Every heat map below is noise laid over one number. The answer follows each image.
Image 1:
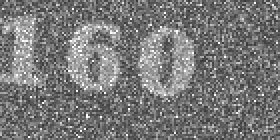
160
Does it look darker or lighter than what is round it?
lighter
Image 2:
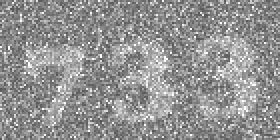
733
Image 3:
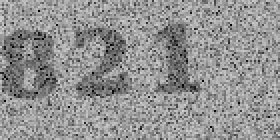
821
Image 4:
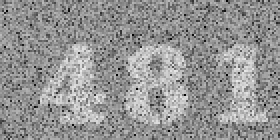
481
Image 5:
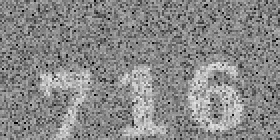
716
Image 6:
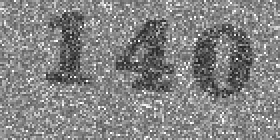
140
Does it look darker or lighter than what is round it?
darker
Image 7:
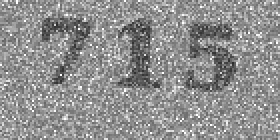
715
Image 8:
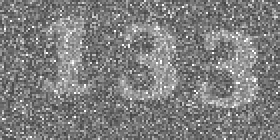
133
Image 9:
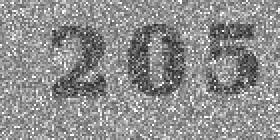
205
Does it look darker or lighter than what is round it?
darker
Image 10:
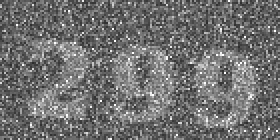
299
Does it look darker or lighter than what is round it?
lighter
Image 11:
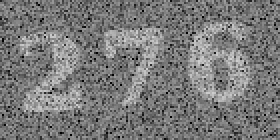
276
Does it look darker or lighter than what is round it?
lighter
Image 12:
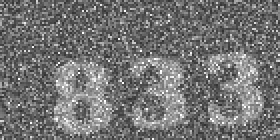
833
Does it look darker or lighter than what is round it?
lighter
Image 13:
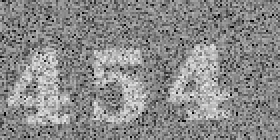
454
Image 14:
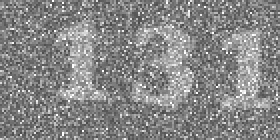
131
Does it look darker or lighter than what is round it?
lighter
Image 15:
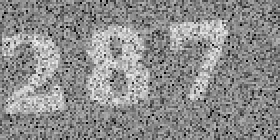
287
